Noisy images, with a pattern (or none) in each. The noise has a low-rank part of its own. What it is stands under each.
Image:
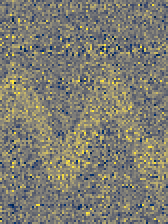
a wavy band
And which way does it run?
left to right
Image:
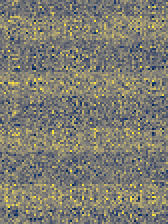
horizontal stripes
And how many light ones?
4
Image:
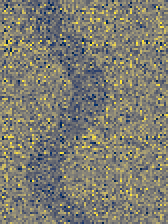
a wavy band
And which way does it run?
top to bottom
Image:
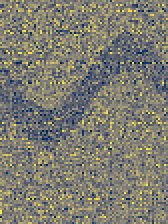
a wavy band
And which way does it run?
left to right
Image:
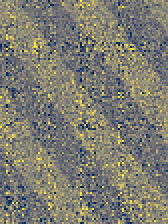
diagonal stripes
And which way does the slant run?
top left to bottom right
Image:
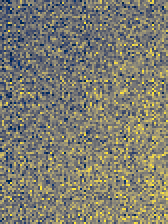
a smooth slope
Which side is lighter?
bottom right
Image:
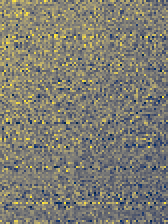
a smooth slope
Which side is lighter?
top left
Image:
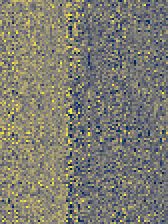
a sharp edge
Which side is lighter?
left
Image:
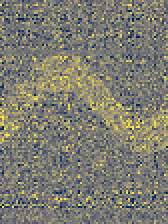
a wavy band
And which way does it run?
left to right
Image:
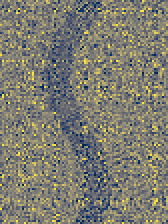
a wavy band
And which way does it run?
top to bottom
